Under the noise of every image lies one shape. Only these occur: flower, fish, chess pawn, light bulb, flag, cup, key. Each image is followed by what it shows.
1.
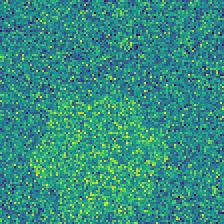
flower
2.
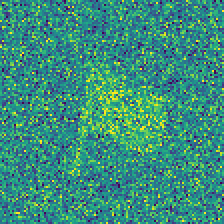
flag
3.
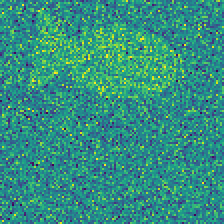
fish
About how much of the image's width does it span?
two thirds
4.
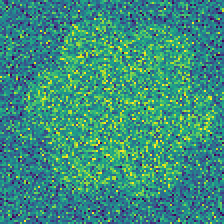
flower
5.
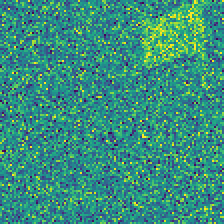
flag
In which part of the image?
top right
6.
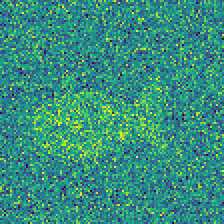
fish
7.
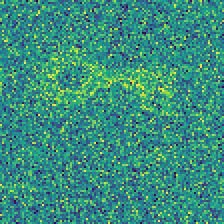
key
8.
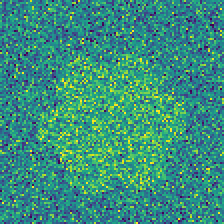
flower
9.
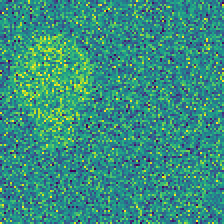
light bulb
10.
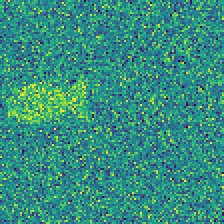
fish
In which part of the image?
middle left
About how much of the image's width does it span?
a third
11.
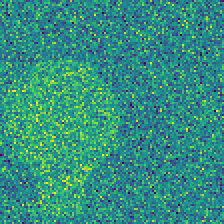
light bulb
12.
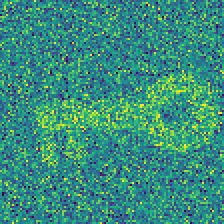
key
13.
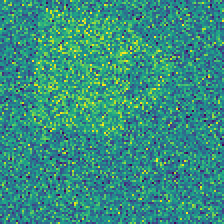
cup
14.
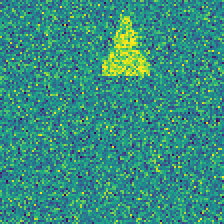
chess pawn
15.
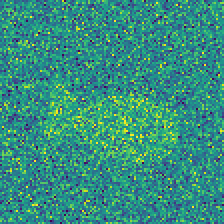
fish
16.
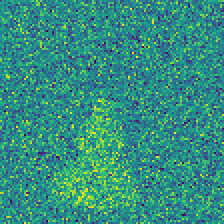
chess pawn
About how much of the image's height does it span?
half
